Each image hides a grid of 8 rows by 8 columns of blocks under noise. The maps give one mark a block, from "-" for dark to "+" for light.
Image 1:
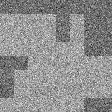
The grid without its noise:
--------
++++-+--
++++-+--
++++++--
--++++++
-+++++++
-+++++++
++++++--
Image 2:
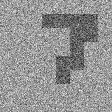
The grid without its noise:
++++++++
+++----+
+++++--+
+++++-++
++++--++
++++-+++
++++++++
++++++++
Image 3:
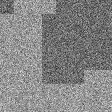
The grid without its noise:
-+++----
+++-----
+++-----
+++-----
+++-----
+++---++
++++++++
++++++++
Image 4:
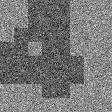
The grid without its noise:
++---+++
++---+++
+----+++
--+--+++
------++
------++
+++--+++
++++++++
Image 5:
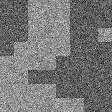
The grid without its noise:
--+++---
--+++---
--+++--+
-++++---
++++----
++------
++++----
++++++--
